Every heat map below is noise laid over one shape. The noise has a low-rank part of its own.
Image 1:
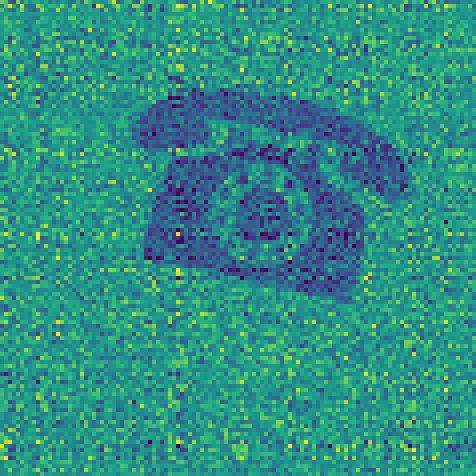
telephone
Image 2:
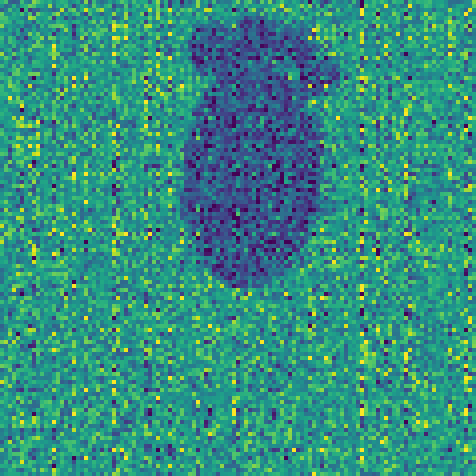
footprint
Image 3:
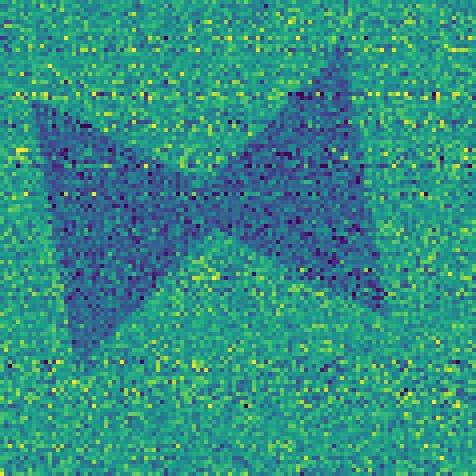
bow tie
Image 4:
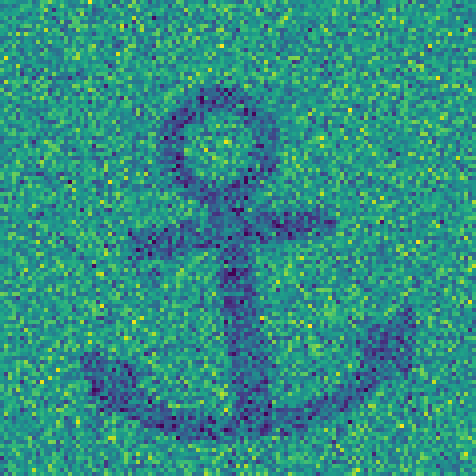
anchor
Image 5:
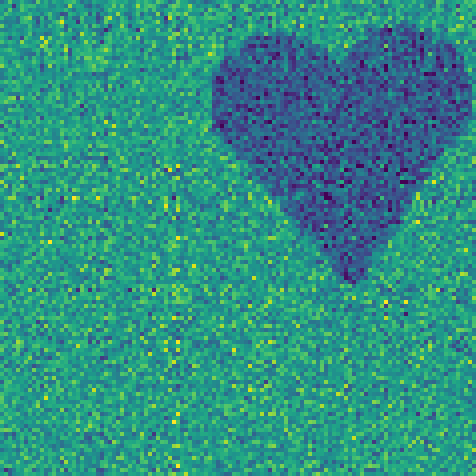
heart
